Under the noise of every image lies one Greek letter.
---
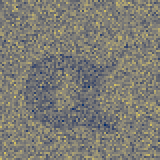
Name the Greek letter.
alpha
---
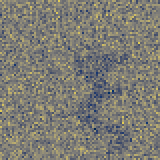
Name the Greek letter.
xi
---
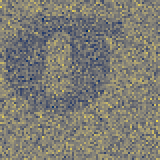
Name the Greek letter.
sigma
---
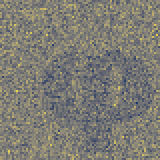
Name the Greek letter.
phi
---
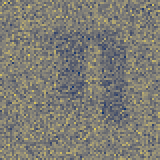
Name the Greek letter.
eta
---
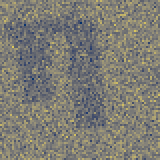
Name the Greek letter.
eta
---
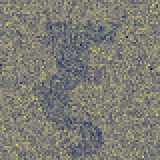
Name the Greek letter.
xi
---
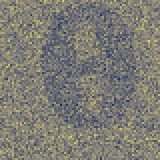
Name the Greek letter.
theta
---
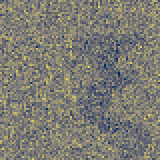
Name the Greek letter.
xi
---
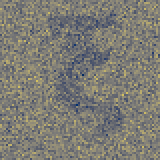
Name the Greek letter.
xi
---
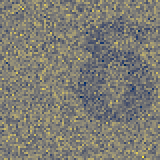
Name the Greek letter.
delta
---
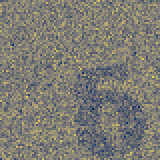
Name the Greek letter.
delta
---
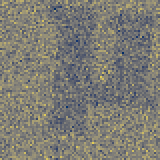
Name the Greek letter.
mu
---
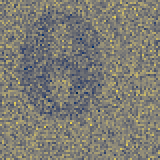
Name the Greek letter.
theta
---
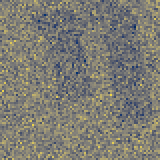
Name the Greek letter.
eta
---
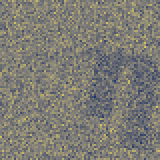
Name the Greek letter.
eta
